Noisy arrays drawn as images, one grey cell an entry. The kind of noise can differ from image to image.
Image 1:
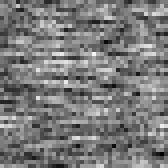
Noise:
streaked along the rows
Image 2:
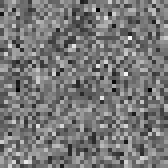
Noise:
independent entries
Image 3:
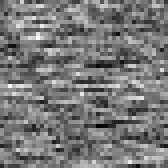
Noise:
streaked along the rows
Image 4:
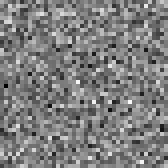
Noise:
independent entries
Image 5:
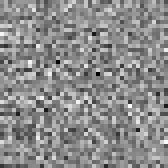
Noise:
low rank plus noise
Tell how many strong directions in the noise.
three or four
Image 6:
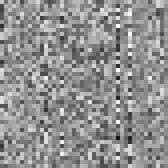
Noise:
columns of uneven size
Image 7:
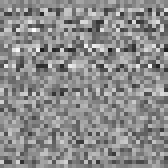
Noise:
rows of uneven size
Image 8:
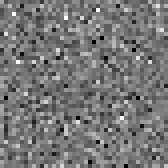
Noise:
heavy tails
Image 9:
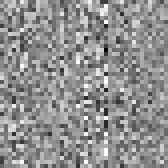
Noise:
columns of uneven size
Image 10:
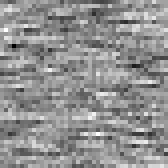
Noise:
streaked along the rows
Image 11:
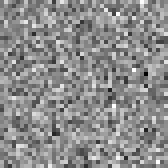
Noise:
independent entries
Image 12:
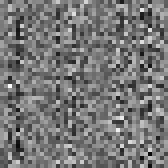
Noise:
columns of uneven size
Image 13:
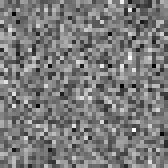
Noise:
independent entries
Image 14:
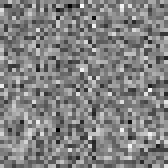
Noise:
low rank plus noise
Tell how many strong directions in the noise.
five to eight
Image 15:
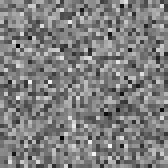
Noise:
independent entries
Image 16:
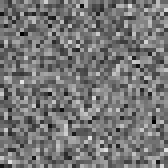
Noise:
independent entries
